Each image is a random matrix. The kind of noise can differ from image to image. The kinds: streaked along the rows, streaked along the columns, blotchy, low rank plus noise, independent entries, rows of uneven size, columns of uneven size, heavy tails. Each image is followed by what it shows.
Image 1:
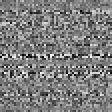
rows of uneven size
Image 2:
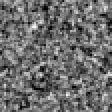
blotchy
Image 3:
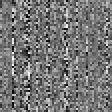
columns of uneven size
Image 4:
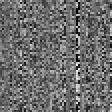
columns of uneven size
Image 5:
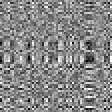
low rank plus noise
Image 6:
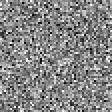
independent entries
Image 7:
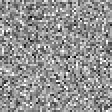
independent entries
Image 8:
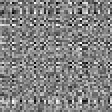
low rank plus noise
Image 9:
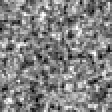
blotchy
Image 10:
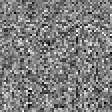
low rank plus noise
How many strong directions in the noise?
five to eight
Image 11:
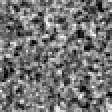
blotchy
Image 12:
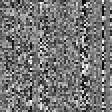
columns of uneven size
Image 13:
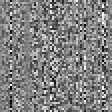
columns of uneven size
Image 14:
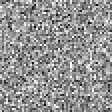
independent entries
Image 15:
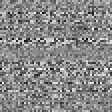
rows of uneven size
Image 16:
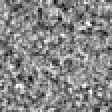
blotchy
